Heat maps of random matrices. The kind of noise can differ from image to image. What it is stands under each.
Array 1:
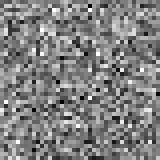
low rank plus noise
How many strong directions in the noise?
five to eight
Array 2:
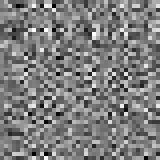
low rank plus noise
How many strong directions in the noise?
two
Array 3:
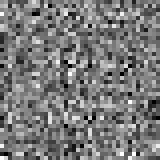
low rank plus noise
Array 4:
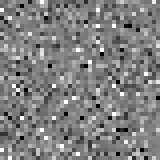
heavy tails
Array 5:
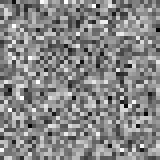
independent entries
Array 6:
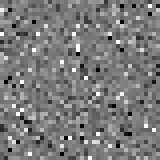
heavy tails
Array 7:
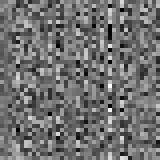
columns of uneven size
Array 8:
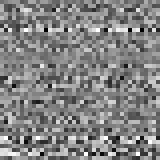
rows of uneven size
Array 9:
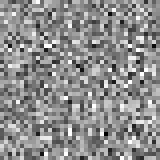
low rank plus noise
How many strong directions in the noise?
five to eight
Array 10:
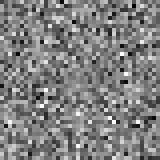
independent entries
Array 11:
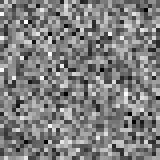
independent entries
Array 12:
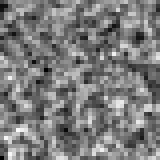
blotchy
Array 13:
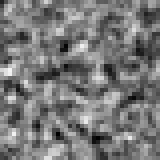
blotchy
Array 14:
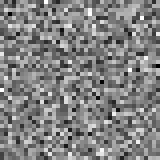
independent entries
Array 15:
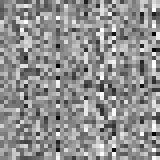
columns of uneven size
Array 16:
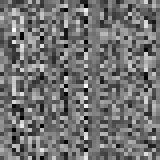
columns of uneven size
